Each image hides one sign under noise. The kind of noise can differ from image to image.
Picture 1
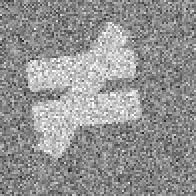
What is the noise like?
independent entries
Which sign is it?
not-equal sign
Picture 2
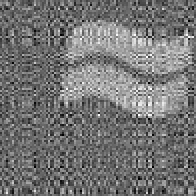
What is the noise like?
low rank plus noise
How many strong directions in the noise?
one
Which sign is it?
approximately sign
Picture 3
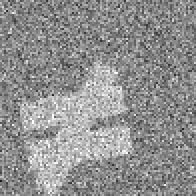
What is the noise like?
independent entries
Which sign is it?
not-equal sign
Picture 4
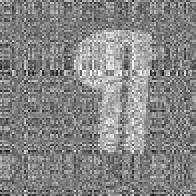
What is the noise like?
low rank plus noise
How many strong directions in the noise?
two
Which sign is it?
pilcrow
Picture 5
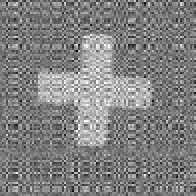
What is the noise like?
low rank plus noise
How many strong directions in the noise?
one
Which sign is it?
plus sign
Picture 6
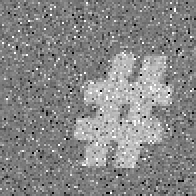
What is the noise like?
heavy tails
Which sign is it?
hash sign
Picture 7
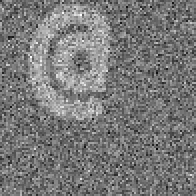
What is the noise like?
independent entries
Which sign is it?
at sign
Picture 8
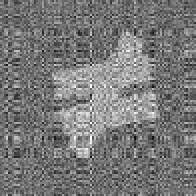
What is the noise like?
low rank plus noise
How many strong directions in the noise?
one
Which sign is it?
not-equal sign
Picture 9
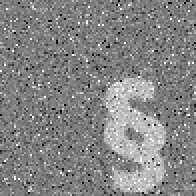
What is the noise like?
heavy tails
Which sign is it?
section sign
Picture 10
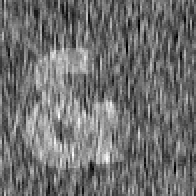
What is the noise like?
streaked along the columns
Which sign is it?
ampersand
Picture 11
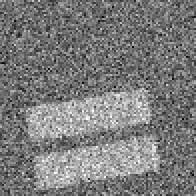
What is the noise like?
independent entries
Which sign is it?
equals sign
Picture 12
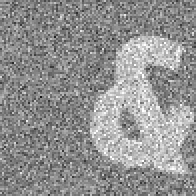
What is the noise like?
independent entries
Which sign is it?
ampersand
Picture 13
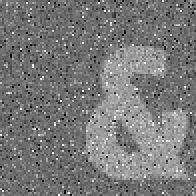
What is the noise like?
heavy tails
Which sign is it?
ampersand
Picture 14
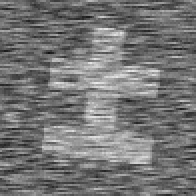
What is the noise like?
streaked along the rows
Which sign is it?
plus-minus sign
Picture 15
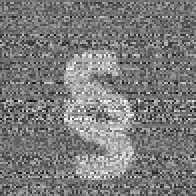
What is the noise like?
rows of uneven size
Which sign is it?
section sign
